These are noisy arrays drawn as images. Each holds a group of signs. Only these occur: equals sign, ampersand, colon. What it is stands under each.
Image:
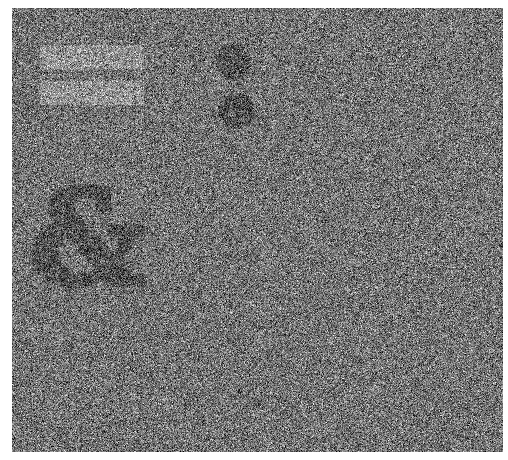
top left: light equals sign; top middle: dark colon; middle left: dark ampersand
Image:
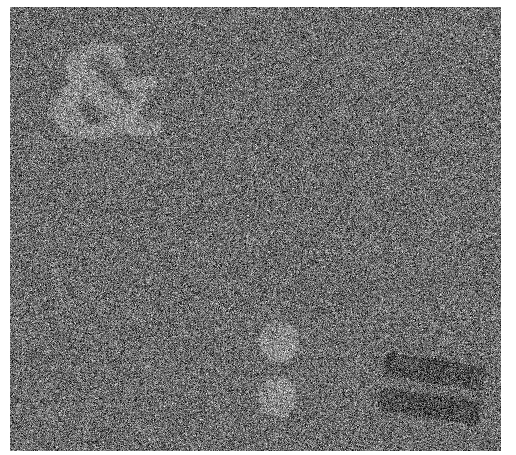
top left: light ampersand; bottom middle: light colon; bottom right: dark equals sign
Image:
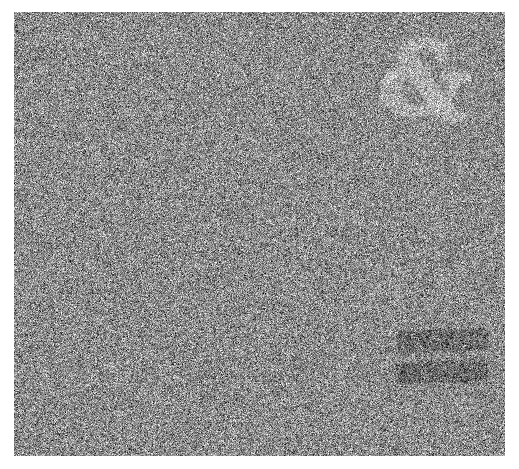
top right: light ampersand; bottom right: dark equals sign
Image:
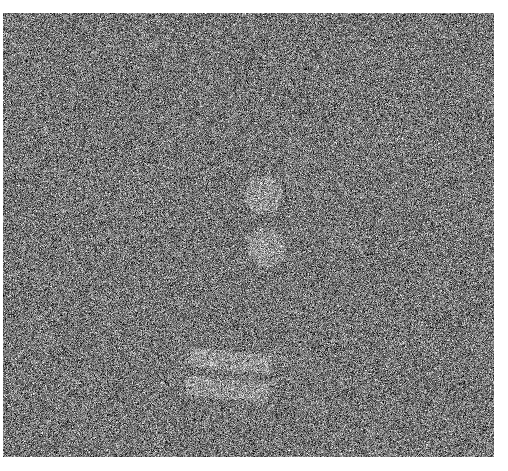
centre: light colon; bottom middle: light equals sign
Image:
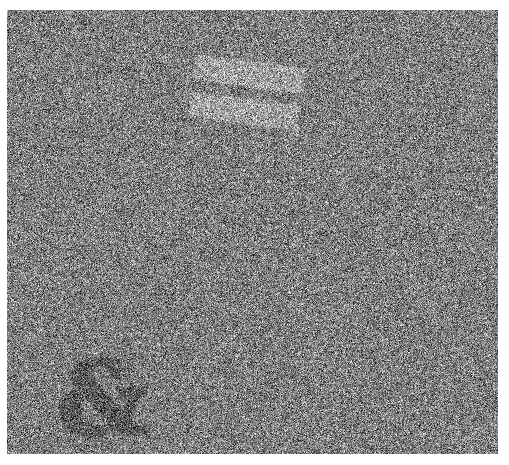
top middle: light equals sign; bottom left: dark ampersand
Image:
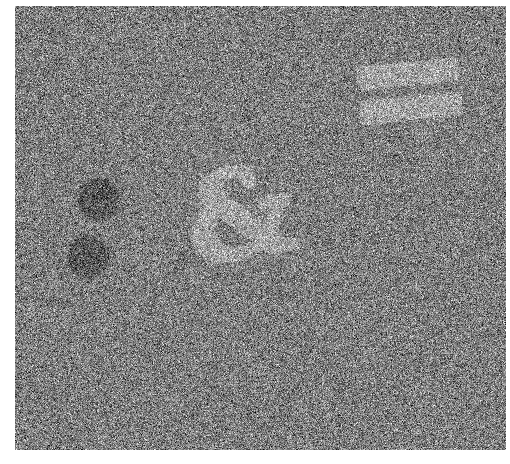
top right: light equals sign; middle left: dark colon; centre: light ampersand
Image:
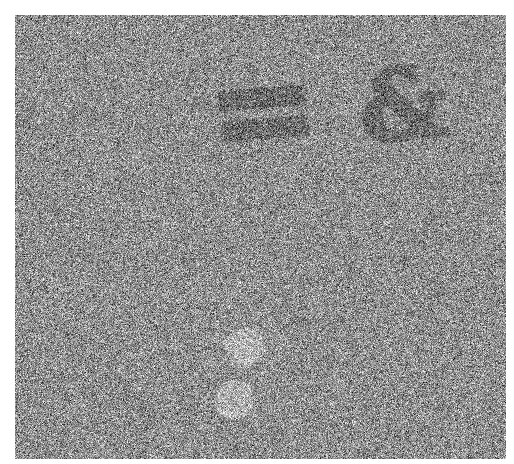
top middle: dark equals sign; top right: dark ampersand; bottom middle: light colon
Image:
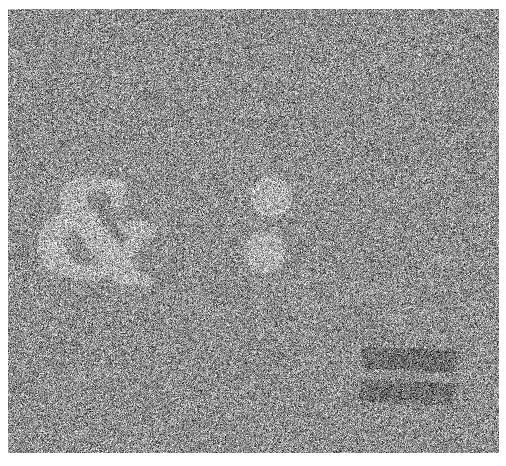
middle left: light ampersand; centre: light colon; bottom right: dark equals sign
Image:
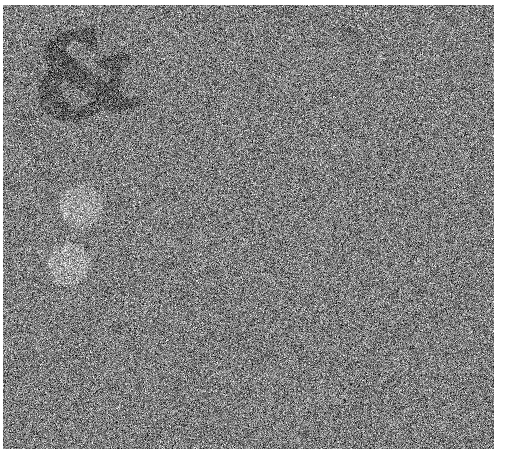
top left: dark ampersand; middle left: light colon
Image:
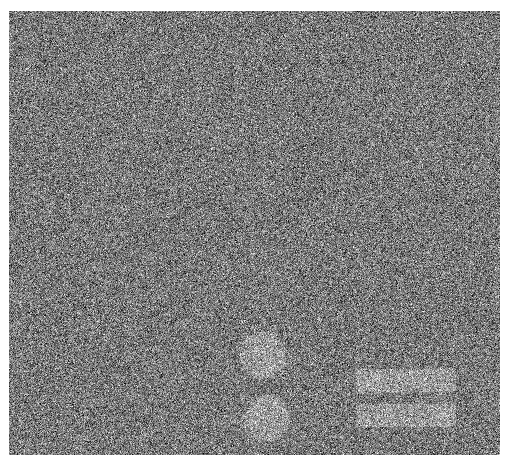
bottom middle: light colon; bottom right: light equals sign
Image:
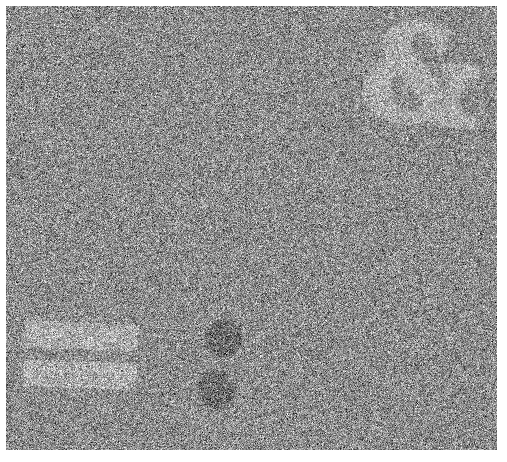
top right: light ampersand; bottom left: light equals sign; bottom middle: dark colon
